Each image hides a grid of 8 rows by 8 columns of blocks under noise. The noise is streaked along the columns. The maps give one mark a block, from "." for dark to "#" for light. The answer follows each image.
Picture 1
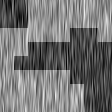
..######
..######
#####..#
##......
#.......
#####...
######..
######..
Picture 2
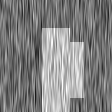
........
........
...##...
...###..
...###..
...###..
...###..
...##...
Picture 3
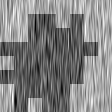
########
##..#.##
##....##
.......#
#.....##
......##
#....###
#.#..###
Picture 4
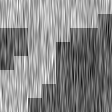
########
#######.
..###...
..##....
.###....
####....
###.....
##......
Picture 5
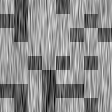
#.##.###
..####.#
#.###.#.
########
##.#.#.#
###.####
..#...##
#.#.##.#
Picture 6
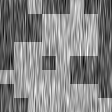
..#..#..
...####.
...####.
.######.
.##.#...
#####...
.######.
..######
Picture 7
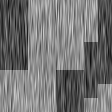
..#####.
..#####.
..#####.
..####..
..####..
####....
####...#
####..##
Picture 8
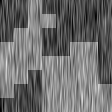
..#.....
..##....
.##.....
###..##.
#######.
##.####.
#..#####
...#####
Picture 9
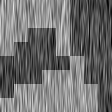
#####...
#####...
##..#...
#...#...
.....#..
...###..
.######.
#######.
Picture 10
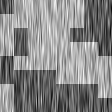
.#####..
######..
#.###...
#.#####.
.#######
....####
#......#
#.......
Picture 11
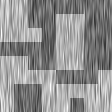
##......
##..##..
###.##..
....##..
##..##..
####...#
#..#####
#..##.##
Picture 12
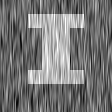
........
..####..
...##...
...##...
...##...
..####..
........
........
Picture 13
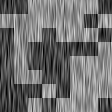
..#####.
######.#
.##.###.
.#.....#
.#...###
.##..###
...#.###
..#.###.
